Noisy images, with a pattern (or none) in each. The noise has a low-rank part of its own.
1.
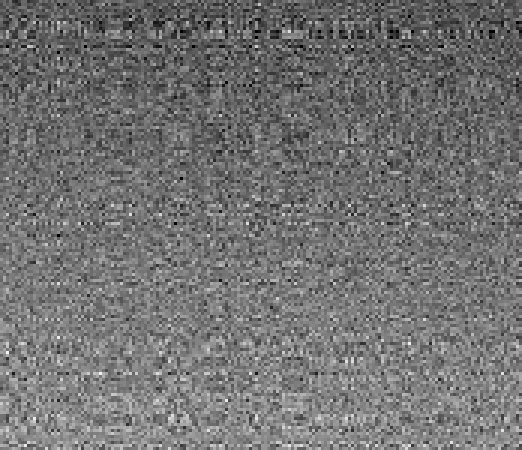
a smooth slope
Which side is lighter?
bottom
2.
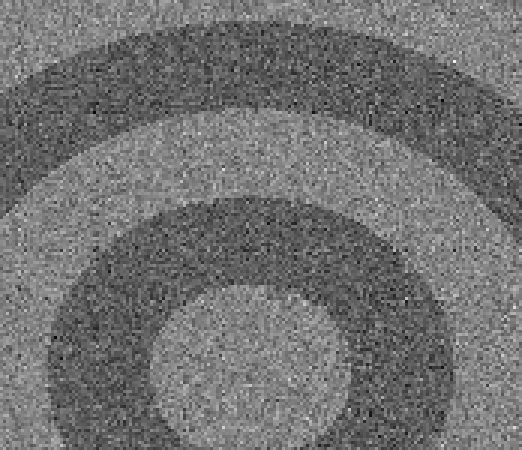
rings round one point
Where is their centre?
bottom middle
